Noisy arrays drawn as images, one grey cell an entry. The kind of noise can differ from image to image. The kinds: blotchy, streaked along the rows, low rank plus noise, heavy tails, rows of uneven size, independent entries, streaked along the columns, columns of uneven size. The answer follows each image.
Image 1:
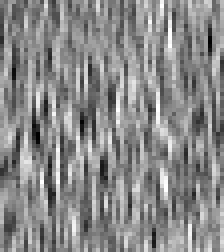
streaked along the columns
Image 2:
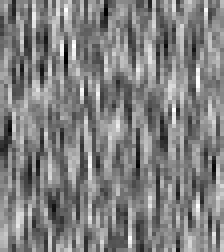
streaked along the columns
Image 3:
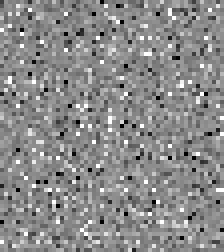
heavy tails
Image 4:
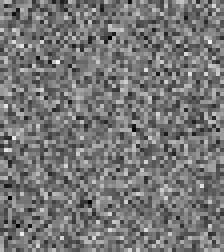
independent entries
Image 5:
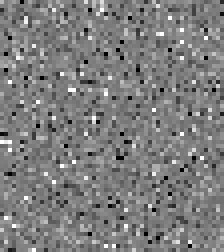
heavy tails
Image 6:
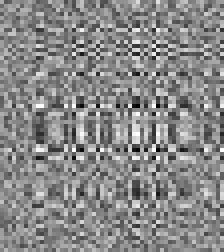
low rank plus noise
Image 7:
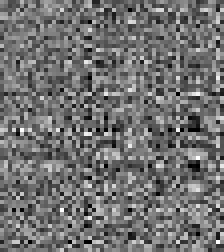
low rank plus noise
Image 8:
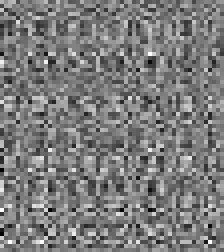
low rank plus noise
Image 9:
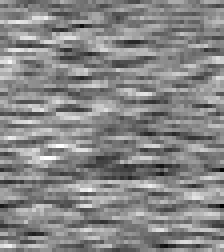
streaked along the rows
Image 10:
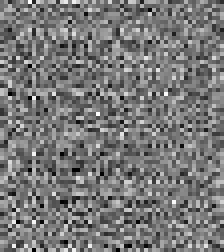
low rank plus noise
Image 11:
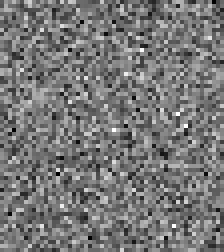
independent entries
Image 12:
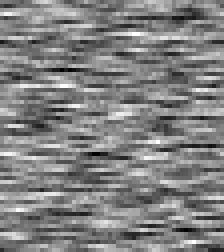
streaked along the rows
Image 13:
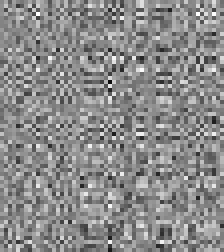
low rank plus noise
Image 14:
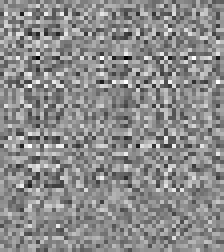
low rank plus noise
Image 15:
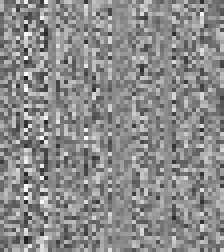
columns of uneven size
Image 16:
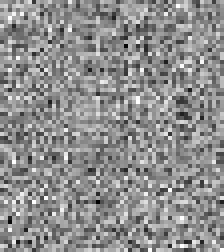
low rank plus noise
